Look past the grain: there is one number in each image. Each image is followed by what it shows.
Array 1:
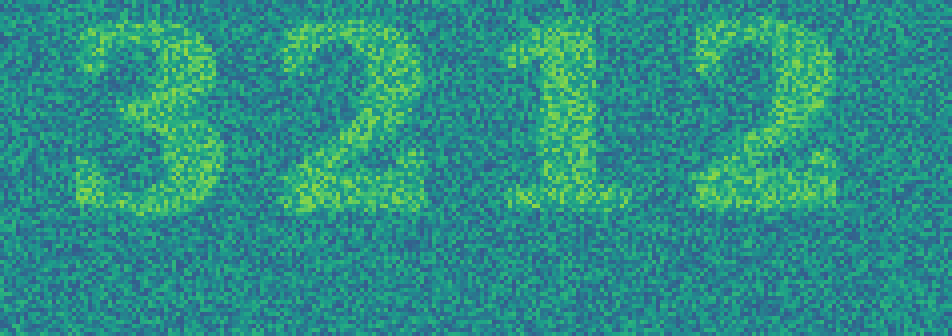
3212
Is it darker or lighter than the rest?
lighter
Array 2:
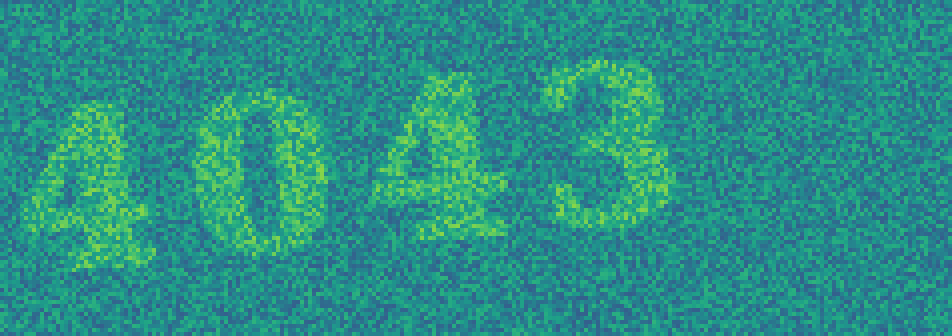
4043
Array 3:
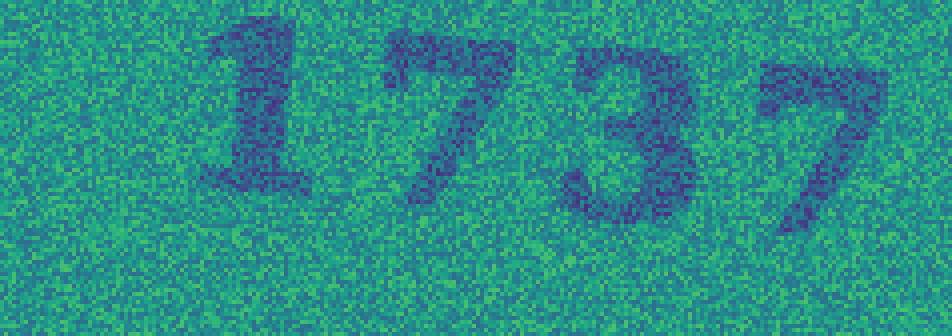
1737
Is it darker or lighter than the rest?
darker
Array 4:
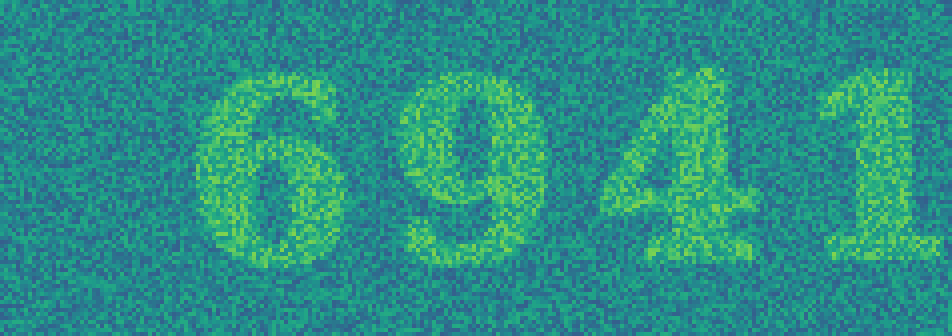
6941
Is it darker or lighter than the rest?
lighter
